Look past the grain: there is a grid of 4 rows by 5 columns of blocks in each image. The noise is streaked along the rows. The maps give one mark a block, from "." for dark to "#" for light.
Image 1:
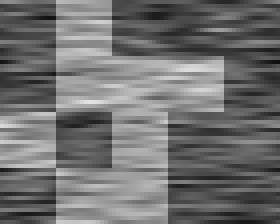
. # . . .
. # # # .
# . # . .
. # # . .
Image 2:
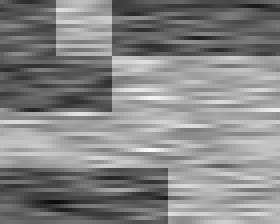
. # . . .
. . # # #
# # # # #
. . . # #
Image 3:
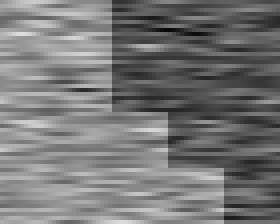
# # . . .
# # . . .
# # # . .
# # # # .
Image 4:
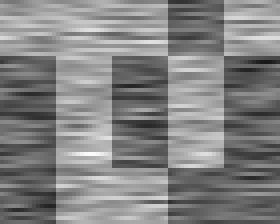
# # # . #
. # . # .
. # . # .
. # # . .
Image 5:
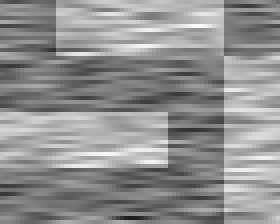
. # # # .
. . . . #
# # # . #
. . . . #
